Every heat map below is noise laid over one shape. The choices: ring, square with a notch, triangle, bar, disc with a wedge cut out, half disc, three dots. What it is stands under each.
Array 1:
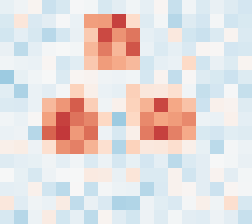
red three dots
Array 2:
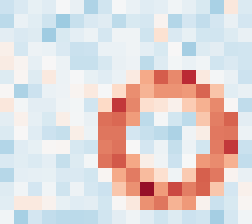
red ring
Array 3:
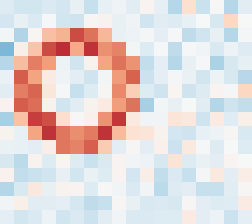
red ring
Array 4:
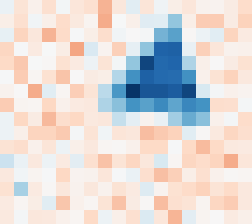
blue triangle
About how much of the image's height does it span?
half
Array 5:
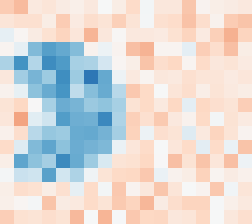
blue disc with a wedge cut out
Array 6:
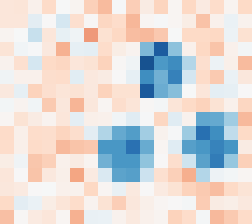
blue three dots
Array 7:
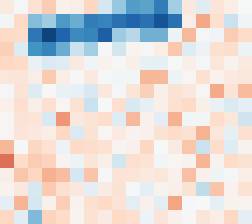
blue bar
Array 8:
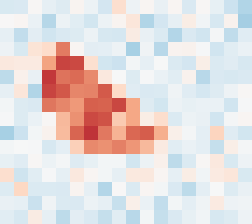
red half disc
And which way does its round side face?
down and left
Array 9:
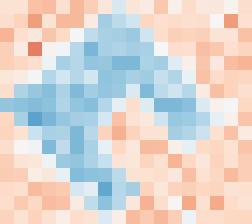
blue square with a notch
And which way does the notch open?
down and right
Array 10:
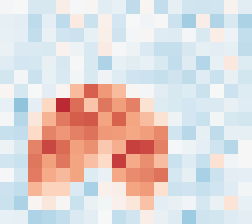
red disc with a wedge cut out
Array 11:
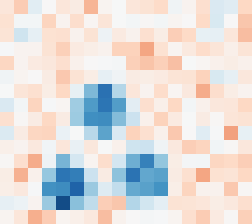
blue three dots
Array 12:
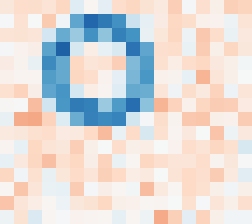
blue ring
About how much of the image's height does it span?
half
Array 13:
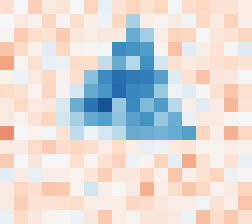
blue triangle
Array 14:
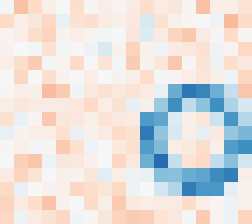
blue ring
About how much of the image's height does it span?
half
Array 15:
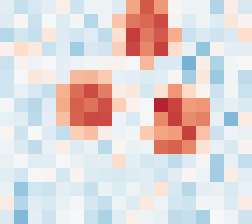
red three dots
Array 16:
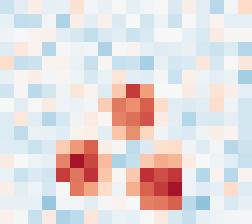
red three dots
